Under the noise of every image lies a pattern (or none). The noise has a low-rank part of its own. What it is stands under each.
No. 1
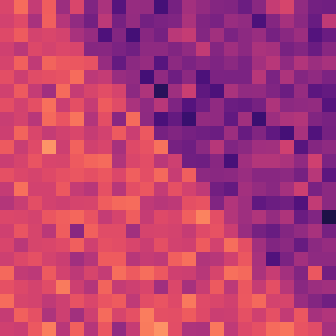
a sharp edge
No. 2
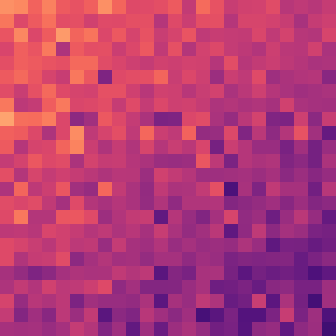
a smooth slope
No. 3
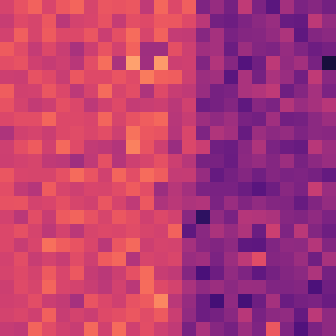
a sharp edge
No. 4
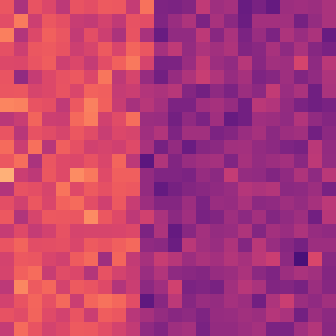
a sharp edge
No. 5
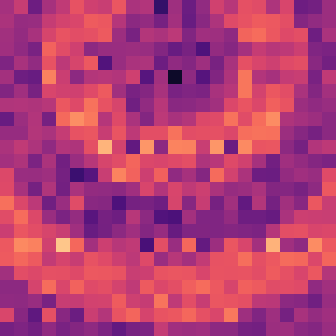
rings round one point
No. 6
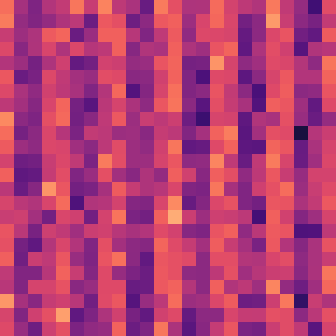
vertical stripes
